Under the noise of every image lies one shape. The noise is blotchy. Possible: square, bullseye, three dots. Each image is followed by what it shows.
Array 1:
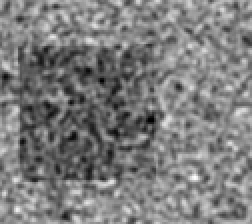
square
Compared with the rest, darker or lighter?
darker
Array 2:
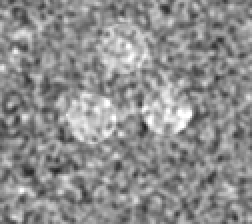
three dots
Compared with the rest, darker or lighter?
lighter
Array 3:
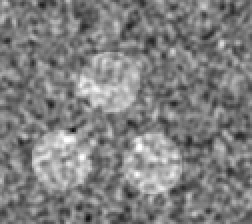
three dots
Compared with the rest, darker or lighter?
lighter
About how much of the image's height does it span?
two thirds
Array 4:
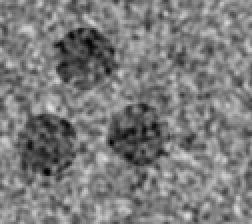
three dots
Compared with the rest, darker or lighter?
darker
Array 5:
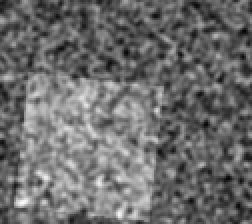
square
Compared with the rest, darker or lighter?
lighter
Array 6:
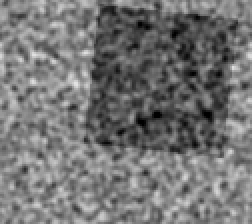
square
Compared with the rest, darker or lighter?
darker
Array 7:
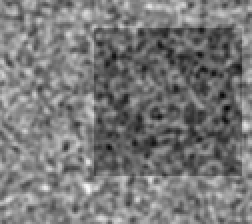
square
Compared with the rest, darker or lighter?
darker
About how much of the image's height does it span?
two thirds
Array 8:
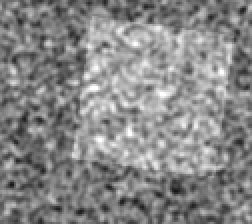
square
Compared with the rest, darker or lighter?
lighter
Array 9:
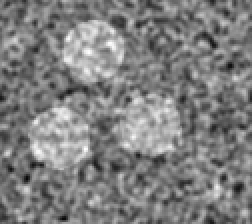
three dots
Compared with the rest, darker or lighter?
lighter
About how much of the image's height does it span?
two thirds
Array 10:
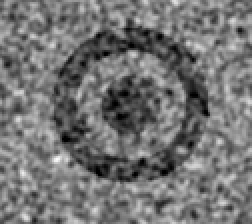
bullseye
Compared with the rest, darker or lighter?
darker
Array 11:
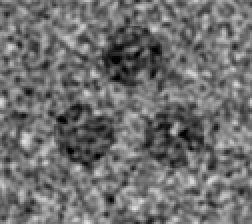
three dots
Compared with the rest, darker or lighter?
darker
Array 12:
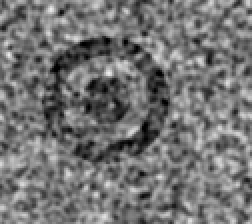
bullseye
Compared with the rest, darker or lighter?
darker
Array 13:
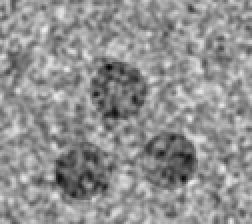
three dots
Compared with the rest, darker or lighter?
darker
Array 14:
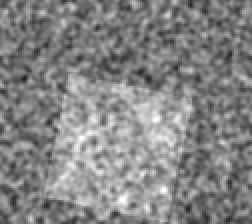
square
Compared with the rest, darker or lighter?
lighter
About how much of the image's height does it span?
two thirds
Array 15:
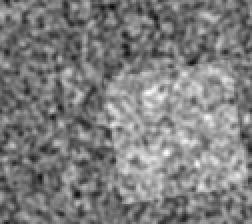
square
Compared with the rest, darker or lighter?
lighter
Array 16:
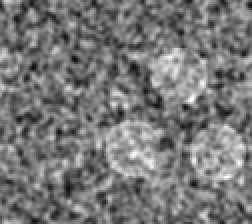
three dots
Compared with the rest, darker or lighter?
lighter
